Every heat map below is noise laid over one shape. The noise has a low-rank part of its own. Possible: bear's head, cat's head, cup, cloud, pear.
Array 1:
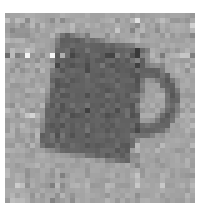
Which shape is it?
cup
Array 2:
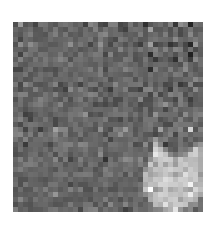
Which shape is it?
cat's head
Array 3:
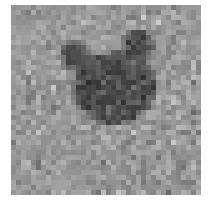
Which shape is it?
bear's head
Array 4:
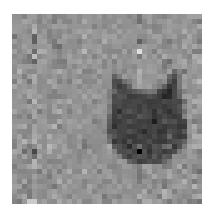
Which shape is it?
cat's head
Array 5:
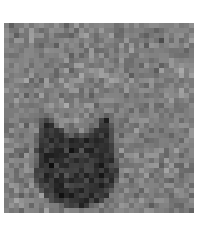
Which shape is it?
cat's head
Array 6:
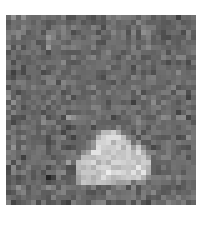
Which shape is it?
cloud
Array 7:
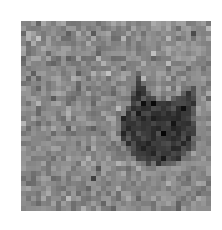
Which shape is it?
cat's head
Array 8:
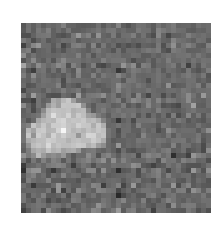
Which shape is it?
cloud
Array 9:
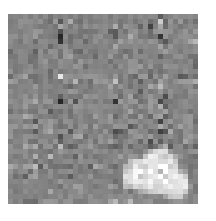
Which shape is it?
cloud
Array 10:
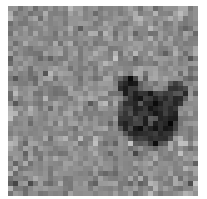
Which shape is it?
bear's head
